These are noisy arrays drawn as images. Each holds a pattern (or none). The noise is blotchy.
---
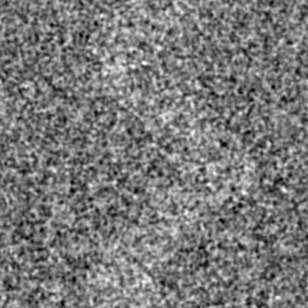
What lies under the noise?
a wavy band
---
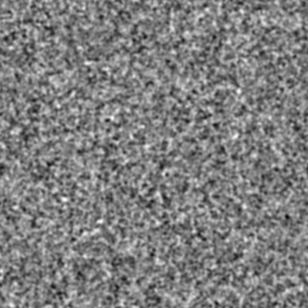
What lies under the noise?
only noise
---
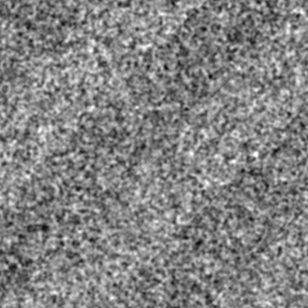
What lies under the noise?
diagonal stripes
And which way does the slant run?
bottom left to top right
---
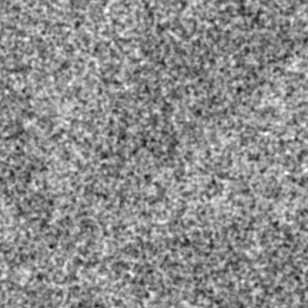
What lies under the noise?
spokes from one point
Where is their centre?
bottom left
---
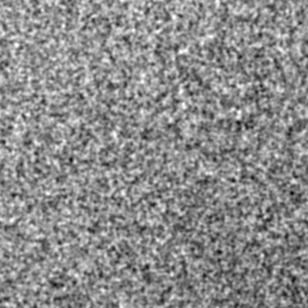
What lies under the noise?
a smooth slope
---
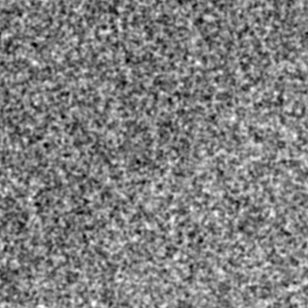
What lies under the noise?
a sharp edge
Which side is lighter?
bottom right
